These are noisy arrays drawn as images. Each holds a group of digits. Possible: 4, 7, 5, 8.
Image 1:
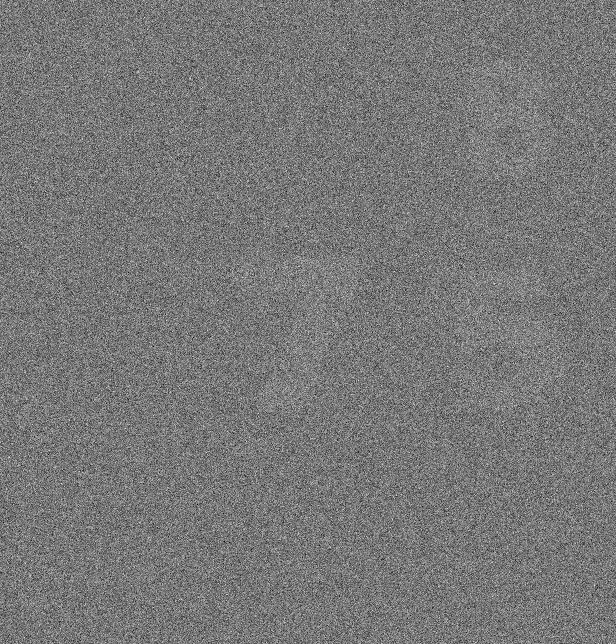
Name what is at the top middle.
nothing
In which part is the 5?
middle right
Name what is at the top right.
8
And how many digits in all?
3
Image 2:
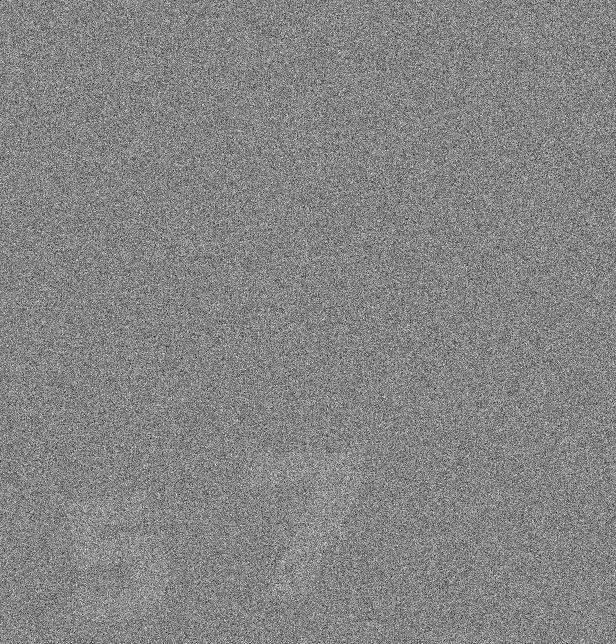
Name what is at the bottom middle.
7
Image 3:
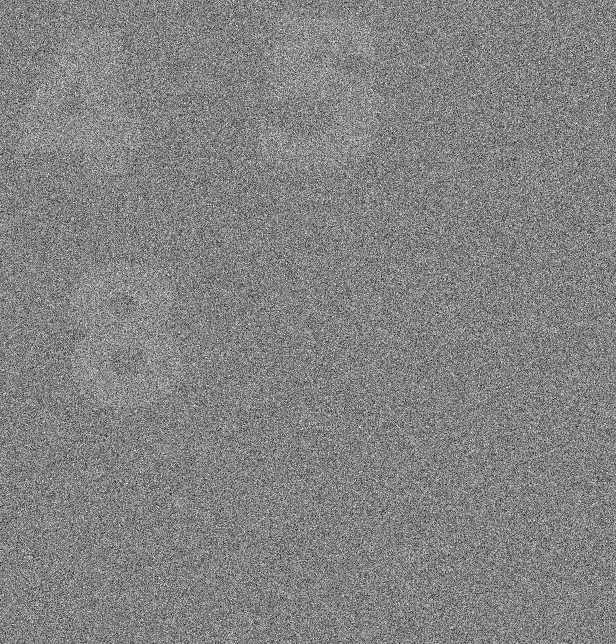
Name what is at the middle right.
nothing
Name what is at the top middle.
5
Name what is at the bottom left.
nothing
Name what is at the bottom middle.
nothing
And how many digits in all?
3
